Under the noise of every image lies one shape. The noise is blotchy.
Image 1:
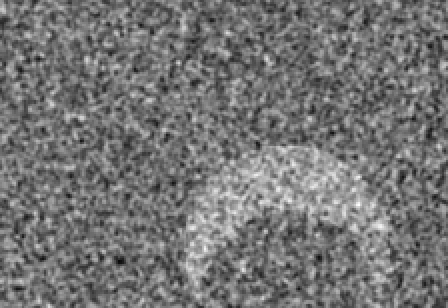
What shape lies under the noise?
crescent
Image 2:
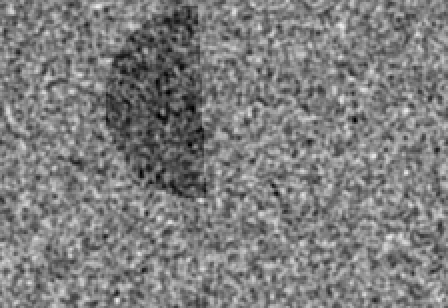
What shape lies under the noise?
half disc
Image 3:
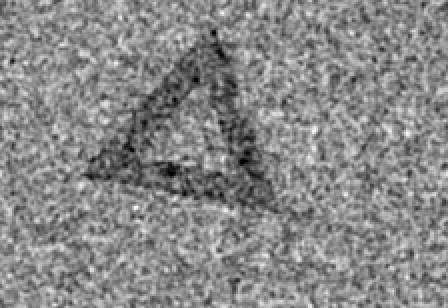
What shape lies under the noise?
triangle frame
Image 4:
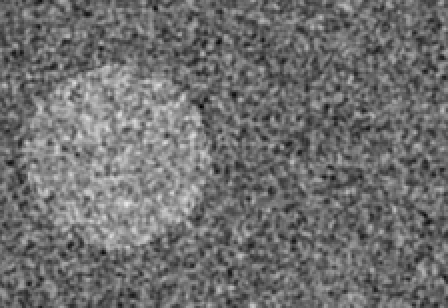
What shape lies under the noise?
disc
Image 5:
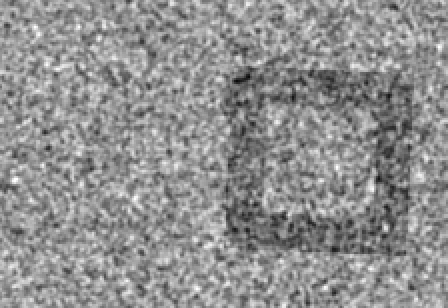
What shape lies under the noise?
square frame
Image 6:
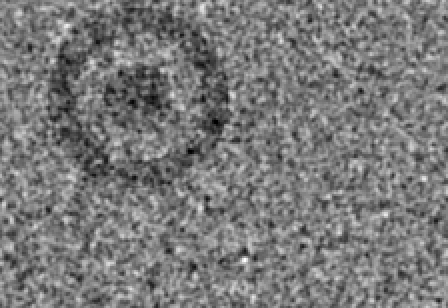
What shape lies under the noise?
bullseye
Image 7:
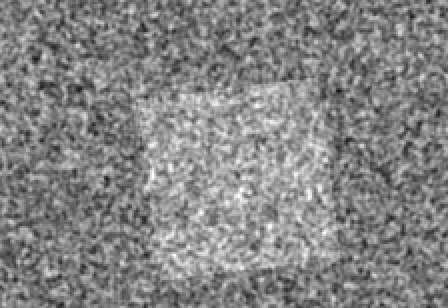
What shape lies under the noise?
square
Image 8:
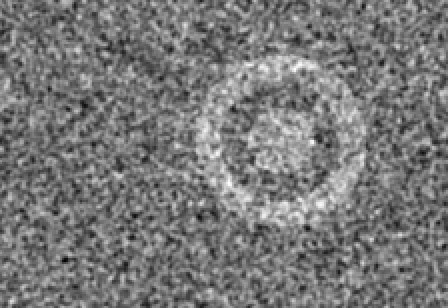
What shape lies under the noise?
bullseye
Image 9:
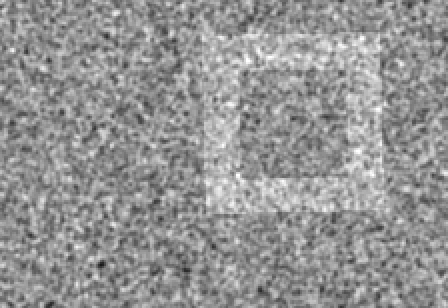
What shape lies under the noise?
square frame
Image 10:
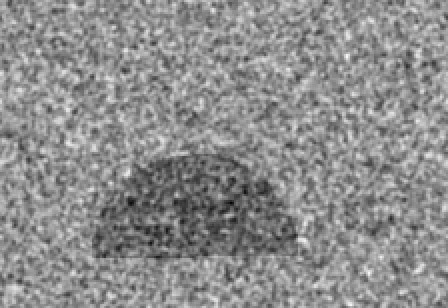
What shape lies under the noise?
half disc
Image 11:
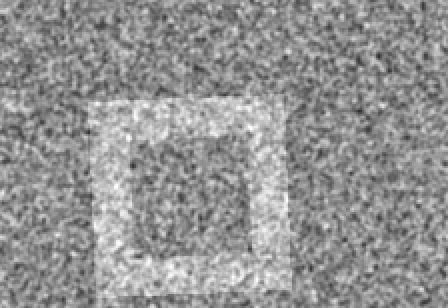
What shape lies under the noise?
square frame
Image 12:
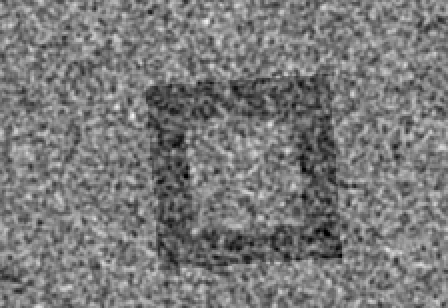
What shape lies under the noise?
square frame
